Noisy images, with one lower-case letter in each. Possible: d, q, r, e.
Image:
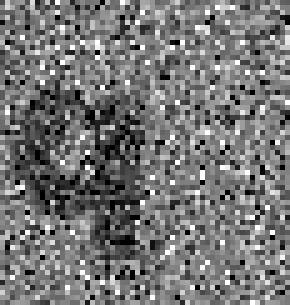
dark q
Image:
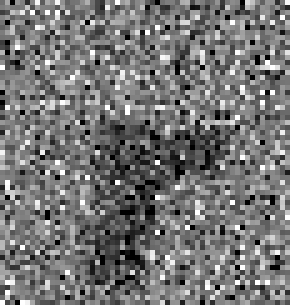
dark r
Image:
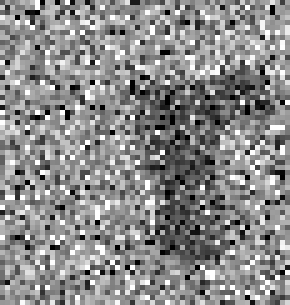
dark r
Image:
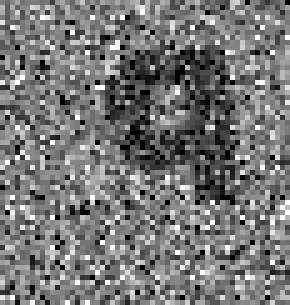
dark q
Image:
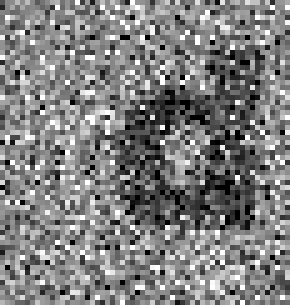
dark d
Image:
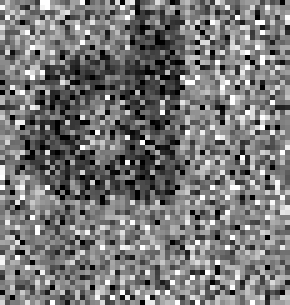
dark d
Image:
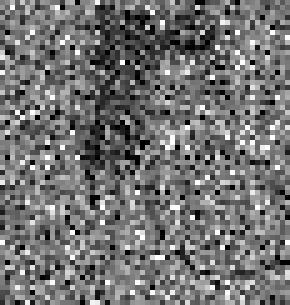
dark r
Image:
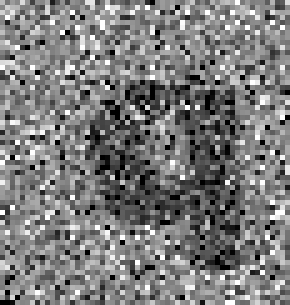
dark q
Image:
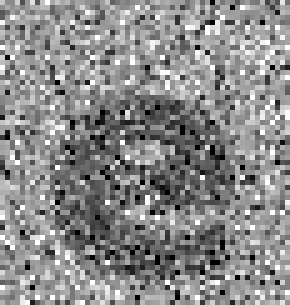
dark e
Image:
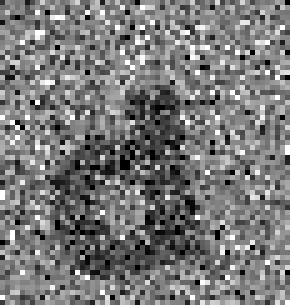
dark d
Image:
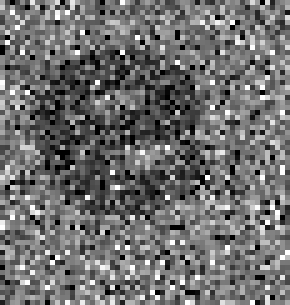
dark e
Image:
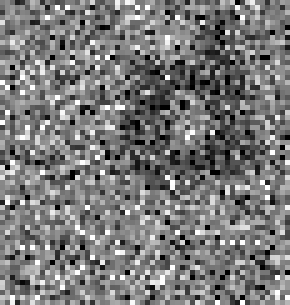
dark d
